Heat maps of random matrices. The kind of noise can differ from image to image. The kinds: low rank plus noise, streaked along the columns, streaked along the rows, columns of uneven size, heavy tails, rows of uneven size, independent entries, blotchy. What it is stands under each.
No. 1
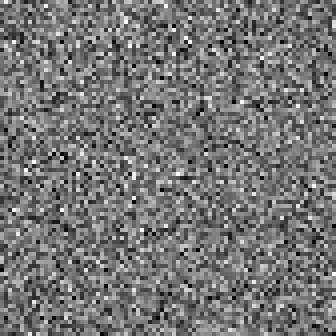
independent entries
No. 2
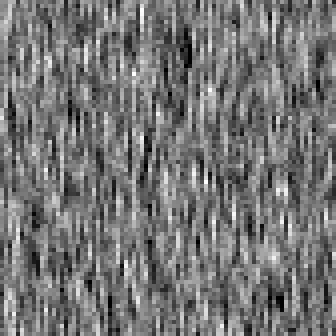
streaked along the columns
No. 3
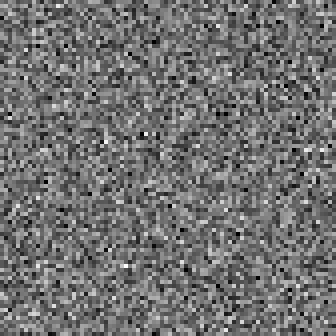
independent entries
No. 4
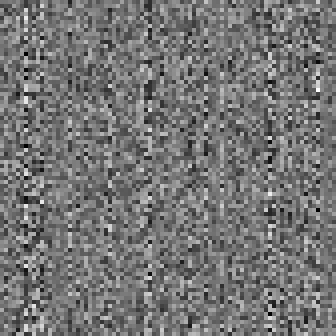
columns of uneven size
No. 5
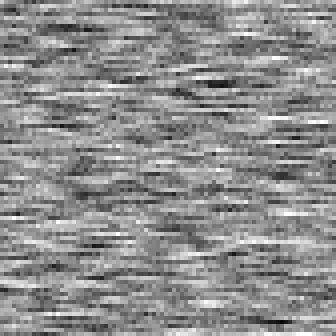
streaked along the rows
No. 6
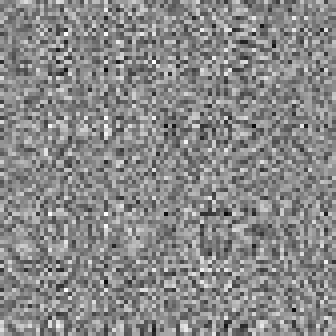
low rank plus noise
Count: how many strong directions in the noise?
two
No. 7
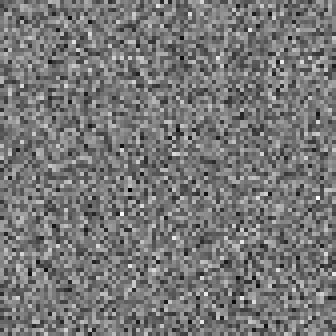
independent entries
